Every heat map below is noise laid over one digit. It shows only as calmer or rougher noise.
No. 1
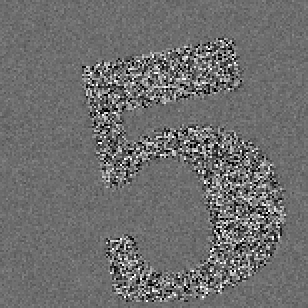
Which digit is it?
5
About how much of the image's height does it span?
nearly all
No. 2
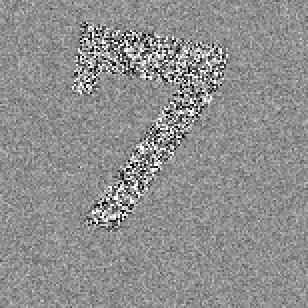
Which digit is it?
7
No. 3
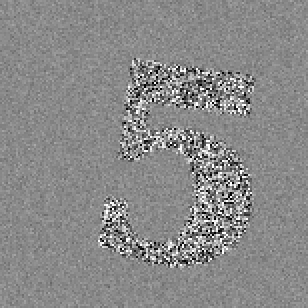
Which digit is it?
5
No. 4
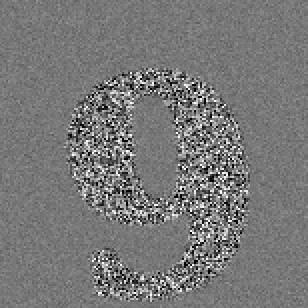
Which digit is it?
9
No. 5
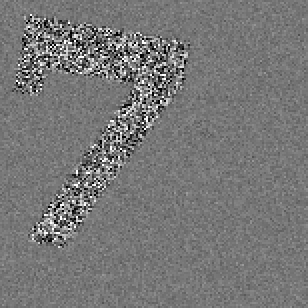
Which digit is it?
7
